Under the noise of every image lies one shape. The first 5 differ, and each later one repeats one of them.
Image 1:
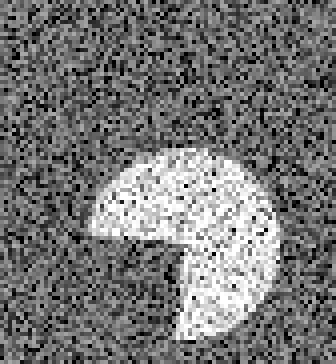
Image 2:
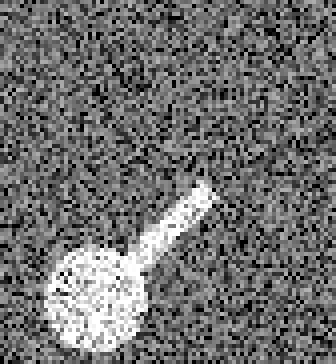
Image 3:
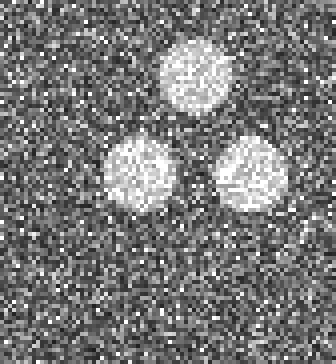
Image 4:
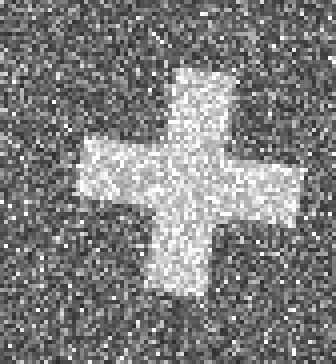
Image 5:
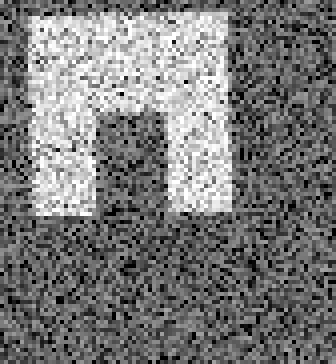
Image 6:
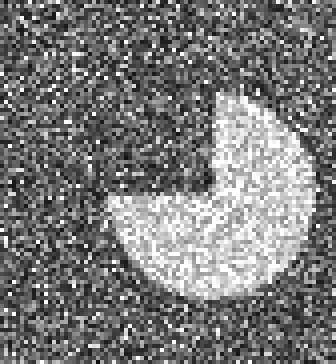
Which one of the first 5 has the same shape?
1
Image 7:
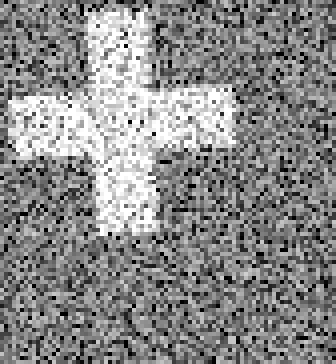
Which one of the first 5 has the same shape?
4
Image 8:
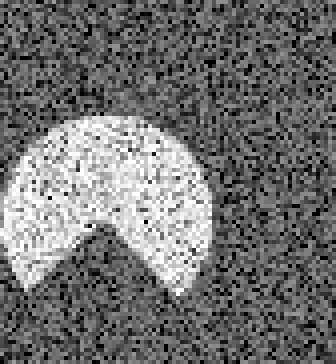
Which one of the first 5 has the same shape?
1
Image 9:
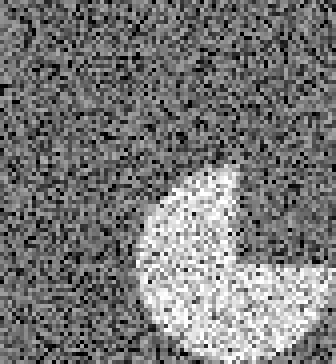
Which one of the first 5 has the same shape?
1
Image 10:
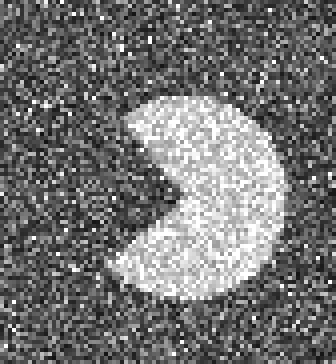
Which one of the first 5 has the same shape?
1
